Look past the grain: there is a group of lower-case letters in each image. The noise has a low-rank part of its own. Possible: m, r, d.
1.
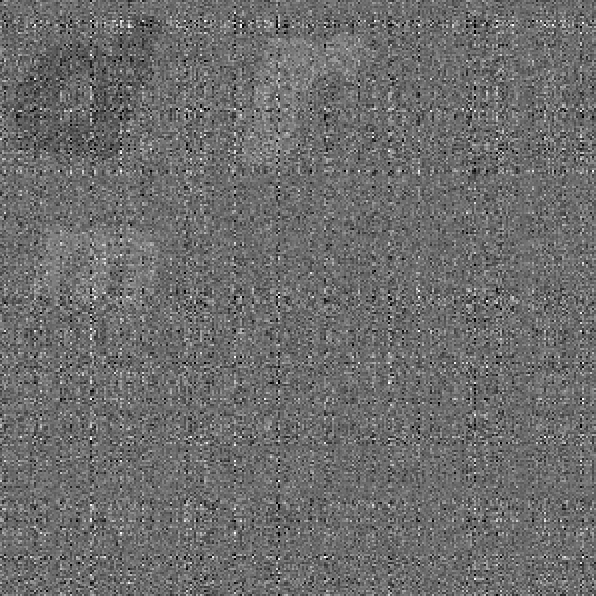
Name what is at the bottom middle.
nothing
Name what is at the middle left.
m
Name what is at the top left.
d
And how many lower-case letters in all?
3
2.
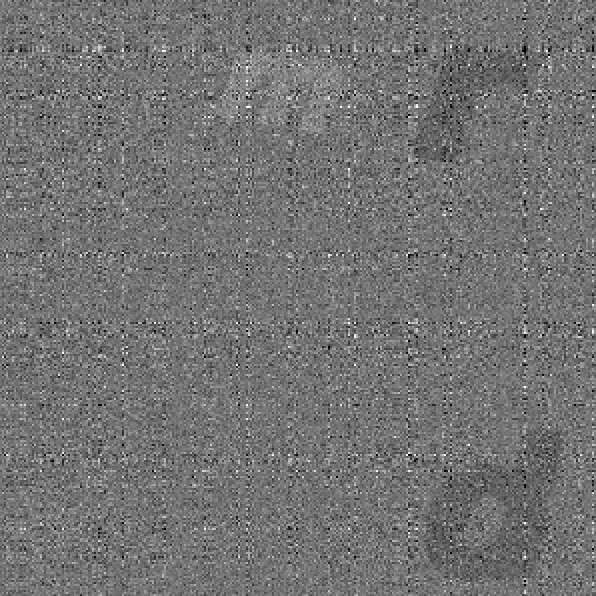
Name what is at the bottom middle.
nothing
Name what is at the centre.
nothing
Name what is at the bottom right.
d
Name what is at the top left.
nothing
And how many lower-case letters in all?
3
